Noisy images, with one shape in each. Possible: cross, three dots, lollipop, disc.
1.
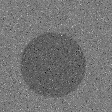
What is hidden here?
dark disc
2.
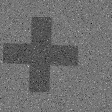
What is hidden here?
dark cross
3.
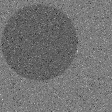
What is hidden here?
dark disc
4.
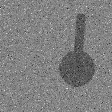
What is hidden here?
dark lollipop
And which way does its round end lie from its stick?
down
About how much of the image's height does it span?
two thirds
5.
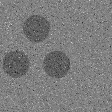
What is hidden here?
dark three dots
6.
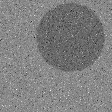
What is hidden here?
dark disc
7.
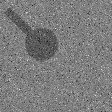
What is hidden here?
dark lollipop
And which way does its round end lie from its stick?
down and right
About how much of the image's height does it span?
half
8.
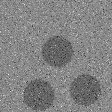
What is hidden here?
dark three dots
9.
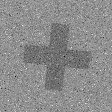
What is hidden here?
dark cross
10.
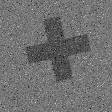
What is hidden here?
dark cross
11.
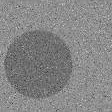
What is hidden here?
dark disc
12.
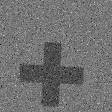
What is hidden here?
dark cross
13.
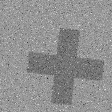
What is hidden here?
dark cross
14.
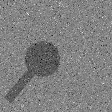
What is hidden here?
dark lollipop
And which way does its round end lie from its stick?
up and right
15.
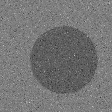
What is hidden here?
dark disc
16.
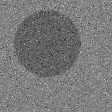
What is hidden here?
dark disc
